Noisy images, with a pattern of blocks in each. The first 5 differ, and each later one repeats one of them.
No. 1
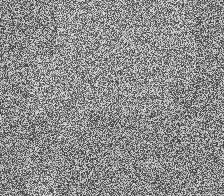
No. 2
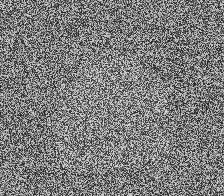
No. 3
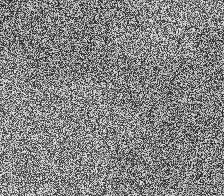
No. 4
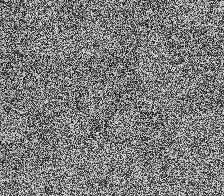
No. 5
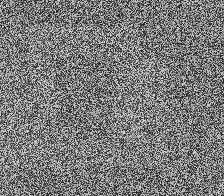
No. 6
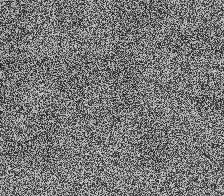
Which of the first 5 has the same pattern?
4
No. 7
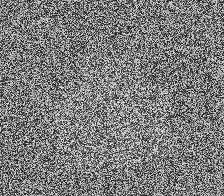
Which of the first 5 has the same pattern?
2
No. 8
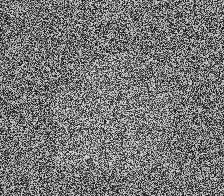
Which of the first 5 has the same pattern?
2
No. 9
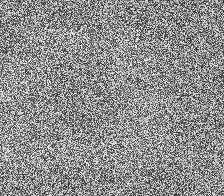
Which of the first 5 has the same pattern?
5
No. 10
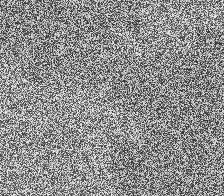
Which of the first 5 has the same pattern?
3
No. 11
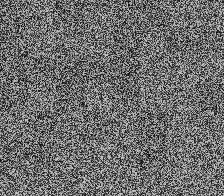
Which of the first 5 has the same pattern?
4
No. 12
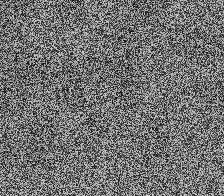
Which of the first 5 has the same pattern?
4
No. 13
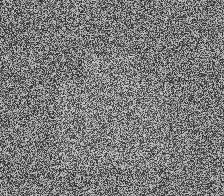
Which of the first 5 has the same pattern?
2
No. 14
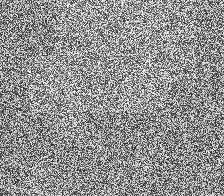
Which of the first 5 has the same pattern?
1
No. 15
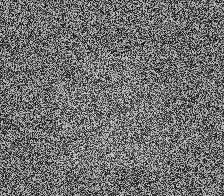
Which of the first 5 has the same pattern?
2
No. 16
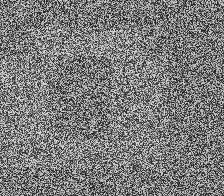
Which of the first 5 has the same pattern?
5
